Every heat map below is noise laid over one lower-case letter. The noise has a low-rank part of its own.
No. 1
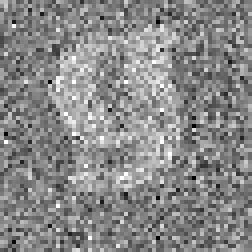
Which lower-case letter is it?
g
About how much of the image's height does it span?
two thirds
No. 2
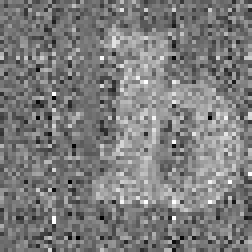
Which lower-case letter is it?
b
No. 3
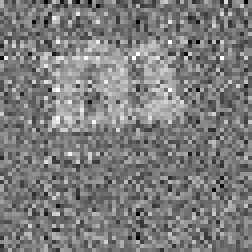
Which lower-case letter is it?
m
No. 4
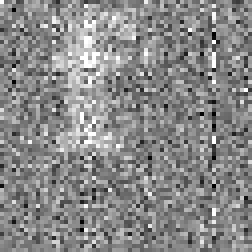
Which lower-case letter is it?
f
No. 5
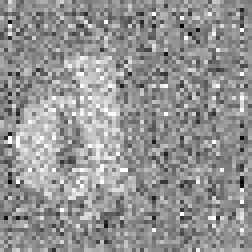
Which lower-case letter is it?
d
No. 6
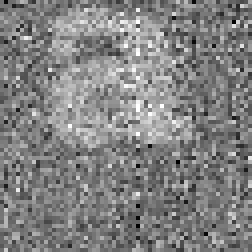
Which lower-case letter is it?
a
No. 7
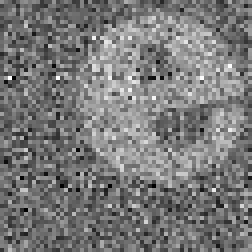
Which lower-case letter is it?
e
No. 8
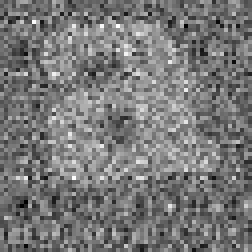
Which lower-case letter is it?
a
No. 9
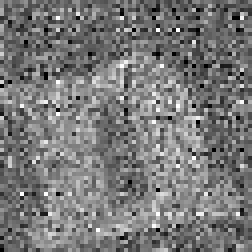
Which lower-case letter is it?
n
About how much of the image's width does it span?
nearly all
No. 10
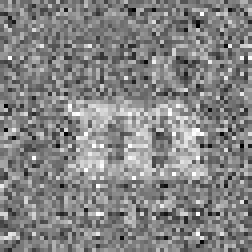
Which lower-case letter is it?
m
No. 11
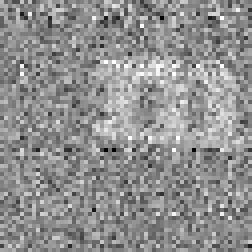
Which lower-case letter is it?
m
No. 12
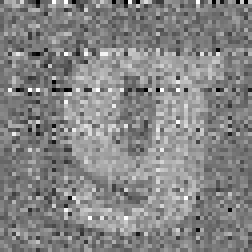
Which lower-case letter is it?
g
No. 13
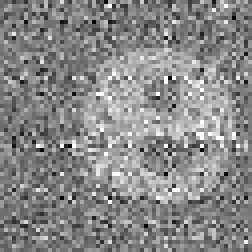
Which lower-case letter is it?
e
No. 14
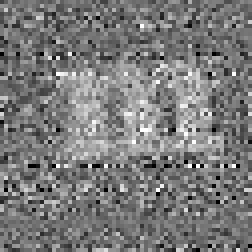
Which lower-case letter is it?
m
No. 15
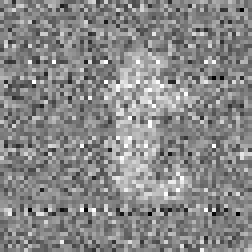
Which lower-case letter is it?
t
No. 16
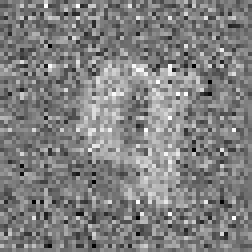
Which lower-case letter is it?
q
